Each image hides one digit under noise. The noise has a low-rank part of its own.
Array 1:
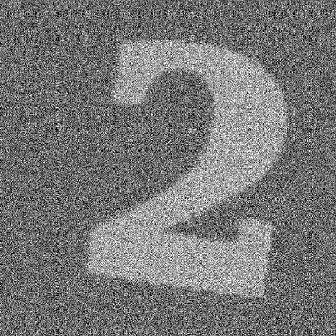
2
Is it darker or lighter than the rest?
lighter
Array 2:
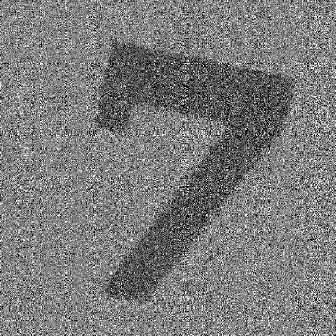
7
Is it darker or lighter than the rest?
darker
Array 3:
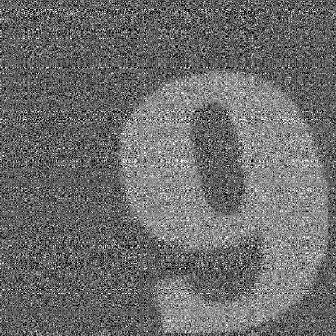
9
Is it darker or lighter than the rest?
lighter
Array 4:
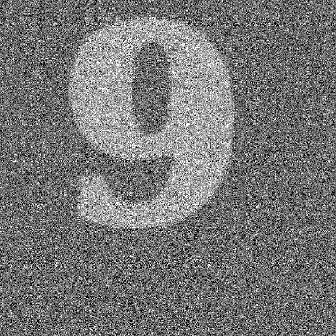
9
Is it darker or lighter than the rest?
lighter
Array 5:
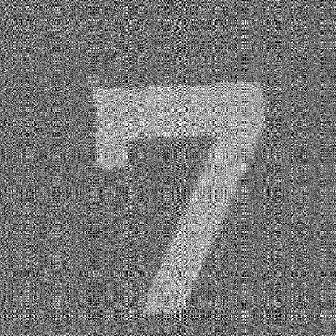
7
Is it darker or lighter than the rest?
lighter
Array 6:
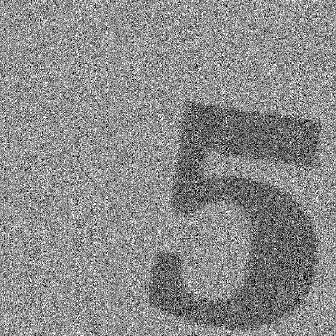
5
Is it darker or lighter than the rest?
darker
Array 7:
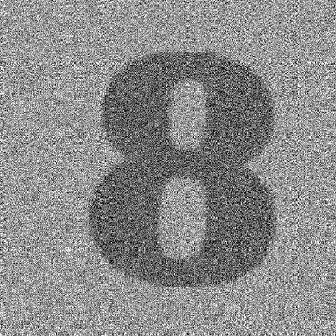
8
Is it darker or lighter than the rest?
darker
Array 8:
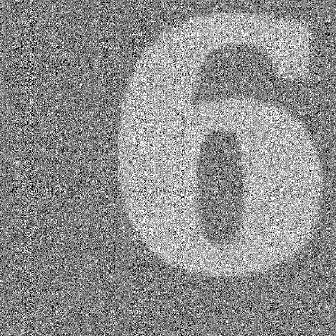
6
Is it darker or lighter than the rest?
lighter
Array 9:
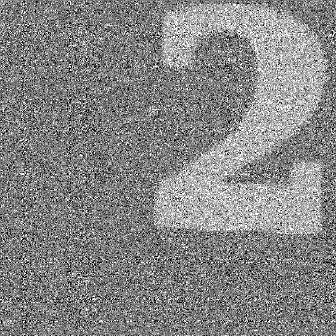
2
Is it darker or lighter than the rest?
lighter
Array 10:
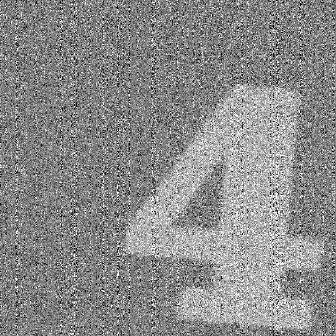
4
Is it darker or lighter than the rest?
lighter
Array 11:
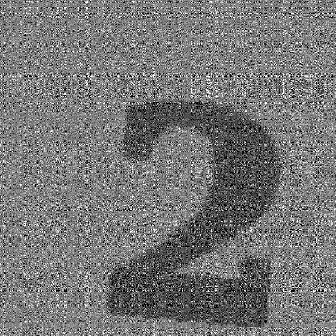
2
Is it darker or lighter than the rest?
darker
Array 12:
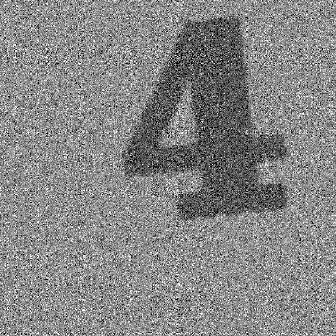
4
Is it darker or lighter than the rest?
darker
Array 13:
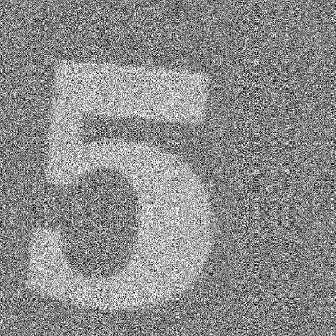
5
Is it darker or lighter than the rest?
lighter
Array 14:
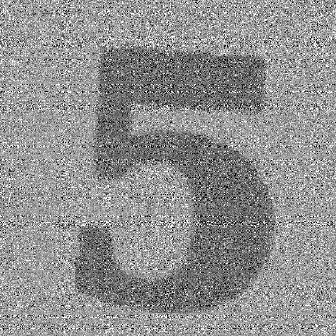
5
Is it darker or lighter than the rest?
darker
